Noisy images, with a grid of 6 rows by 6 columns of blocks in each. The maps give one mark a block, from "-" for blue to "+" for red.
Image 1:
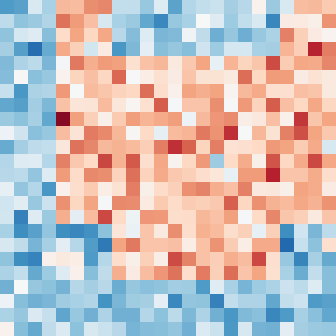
-+---+
-+++++
-+++++
-+++++
--+++-
------
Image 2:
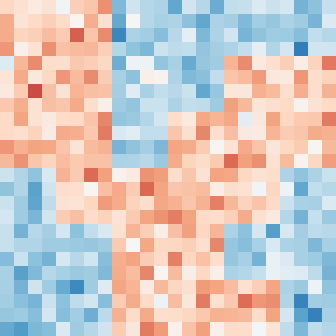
++----
++--++
++-+++
-++++-
--++--
--+++-
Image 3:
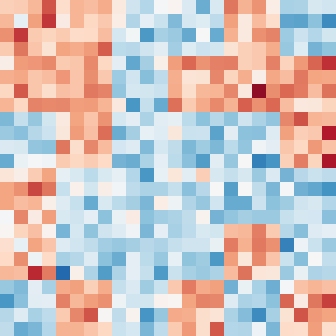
++--+-
++-+++
-+---+
+-----
+---+-
-+-+-+
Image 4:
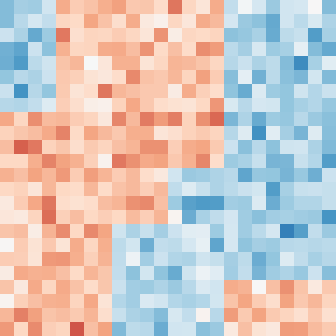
-+++--
-+++--
++++--
+++---
++----
++--++
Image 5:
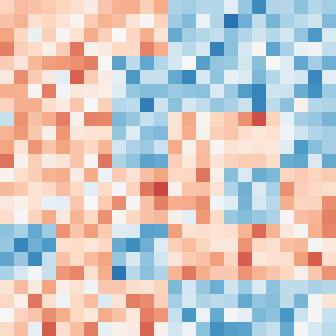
+++---
++----
++-++-
++++-+
-+-+++
+++---
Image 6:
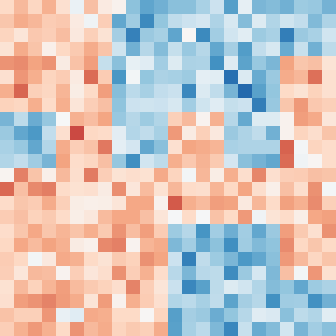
++----
++---+
-+-+-+
++++++
+++--+
+++---
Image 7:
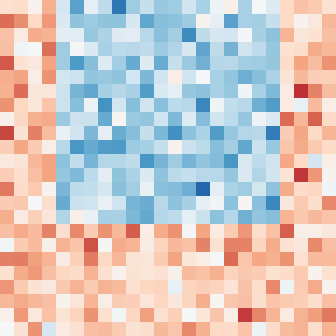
+----+
+----+
+----+
+----+
++++++
++++++
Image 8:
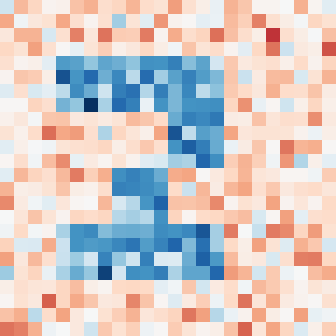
++++++
+---++
+++-++
++-+++
+---++
++++++
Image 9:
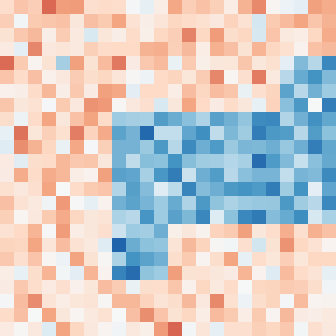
++++++
+++++-
++----
++----
++-+++
++++++
